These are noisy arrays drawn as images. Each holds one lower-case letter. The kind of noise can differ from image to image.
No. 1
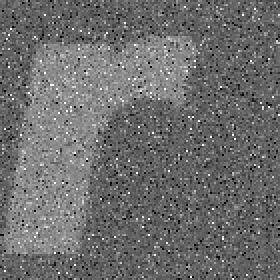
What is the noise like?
heavy tails
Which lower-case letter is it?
r
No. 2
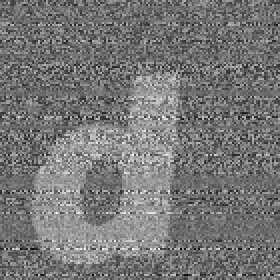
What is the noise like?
rows of uneven size
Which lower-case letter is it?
d
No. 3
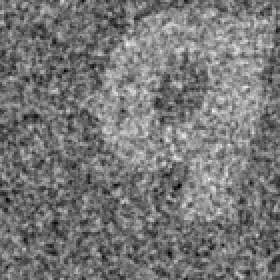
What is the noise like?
blotchy
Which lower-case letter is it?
q
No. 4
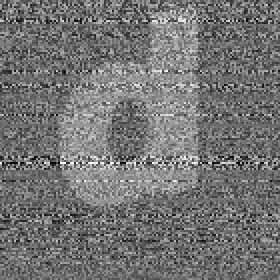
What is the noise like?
rows of uneven size
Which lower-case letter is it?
d
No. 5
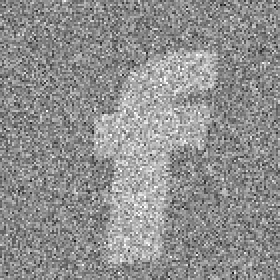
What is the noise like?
independent entries
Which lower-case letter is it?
f
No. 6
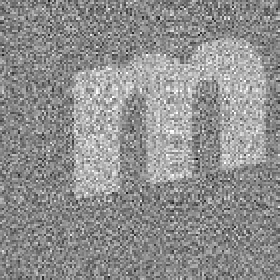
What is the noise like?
low rank plus noise
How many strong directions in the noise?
five to eight
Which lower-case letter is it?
m
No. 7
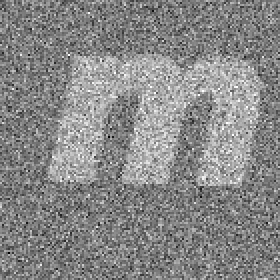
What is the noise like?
independent entries
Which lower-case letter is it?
m
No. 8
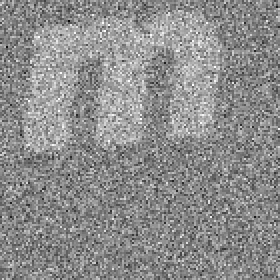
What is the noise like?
independent entries
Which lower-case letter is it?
m
